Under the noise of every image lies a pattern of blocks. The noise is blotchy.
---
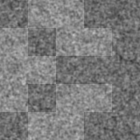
top and bottom mirror each other
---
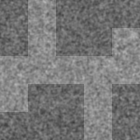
the same after a half turn
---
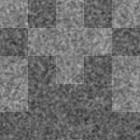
left and right mirror each other
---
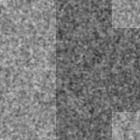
top and bottom mirror each other
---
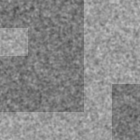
no symmetry
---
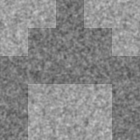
left and right mirror each other
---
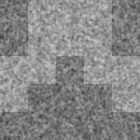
left and right mirror each other
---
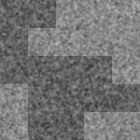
no symmetry
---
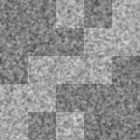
the same after a half turn
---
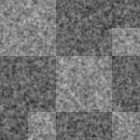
mirrored about the diagonal from the top left
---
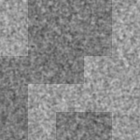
no symmetry
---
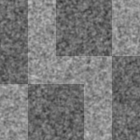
the same after a half turn
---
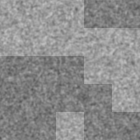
no symmetry
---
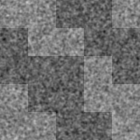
mirrored about the diagonal from the bottom left
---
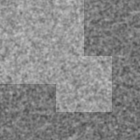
mirrored about the diagonal from the top left
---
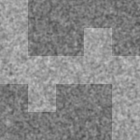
the same after a half turn
